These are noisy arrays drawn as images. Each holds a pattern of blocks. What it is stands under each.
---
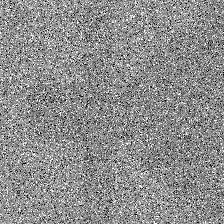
top and bottom mirror each other
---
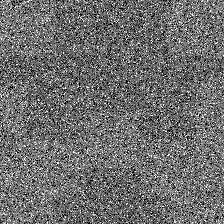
left and right mirror each other
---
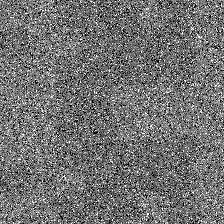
top and bottom mirror each other
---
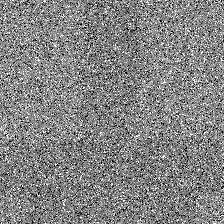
left and right mirror each other
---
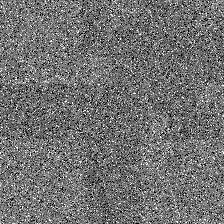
mirrored about the diagonal from the bottom left
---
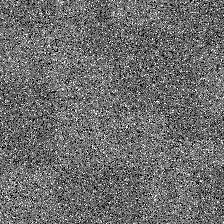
mirrored about the diagonal from the bottom left
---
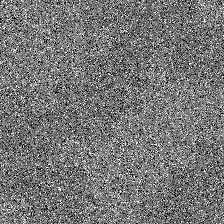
mirrored about the diagonal from the top left
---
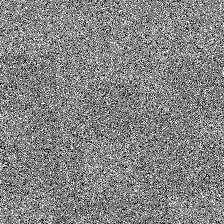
left and right mirror each other
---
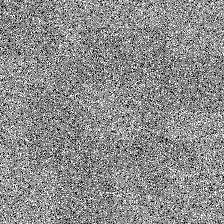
mirrored about the diagonal from the top left
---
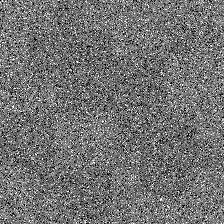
mirrored about the diagonal from the bottom left
